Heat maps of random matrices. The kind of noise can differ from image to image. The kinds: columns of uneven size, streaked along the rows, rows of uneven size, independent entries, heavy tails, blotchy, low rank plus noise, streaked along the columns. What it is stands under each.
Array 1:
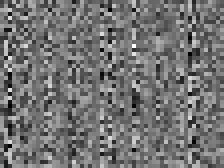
columns of uneven size
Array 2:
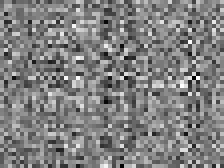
low rank plus noise
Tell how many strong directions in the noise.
three or four
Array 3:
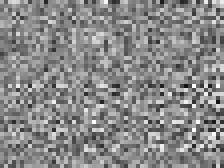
low rank plus noise
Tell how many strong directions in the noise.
two
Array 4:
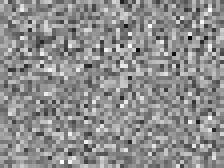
low rank plus noise
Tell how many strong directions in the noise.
five to eight
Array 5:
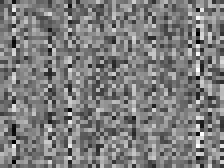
columns of uneven size
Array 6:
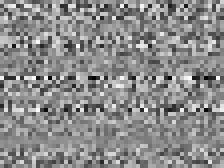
rows of uneven size
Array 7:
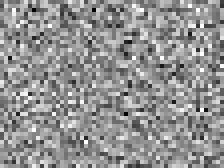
low rank plus noise
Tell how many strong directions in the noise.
five to eight
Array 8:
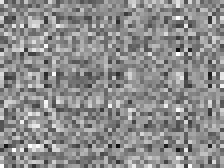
low rank plus noise
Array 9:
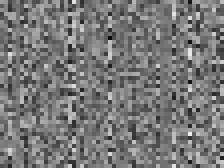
columns of uneven size
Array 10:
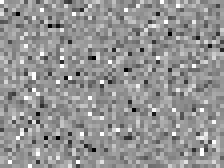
heavy tails
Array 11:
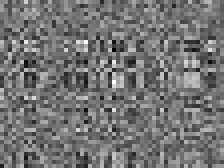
low rank plus noise
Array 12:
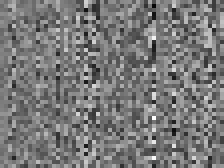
columns of uneven size
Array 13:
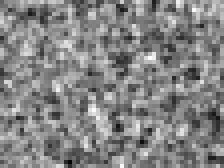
blotchy
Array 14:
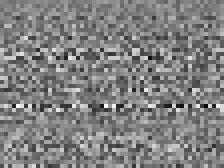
rows of uneven size
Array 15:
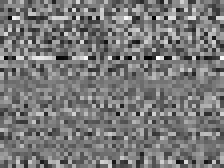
rows of uneven size
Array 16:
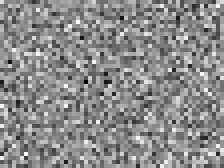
independent entries
